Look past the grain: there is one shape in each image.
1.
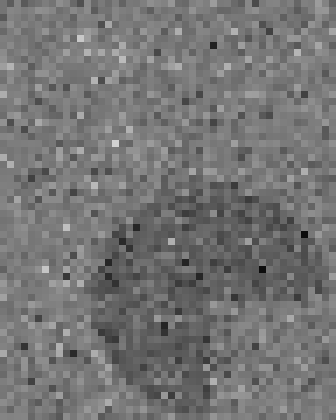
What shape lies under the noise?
disc with a wedge cut out
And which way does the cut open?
down and right
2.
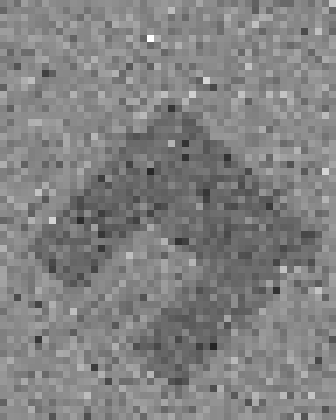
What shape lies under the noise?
square with a notch
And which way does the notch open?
down and left
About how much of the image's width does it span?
nearly all
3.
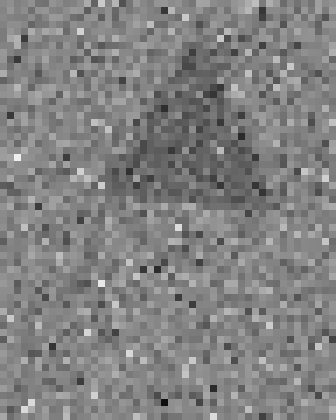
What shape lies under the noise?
triangle
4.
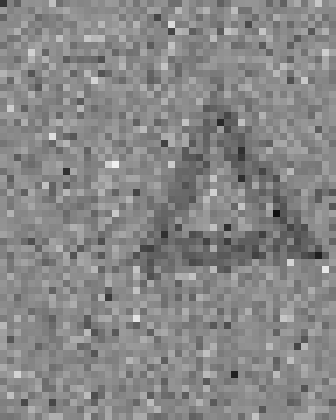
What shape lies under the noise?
triangle frame
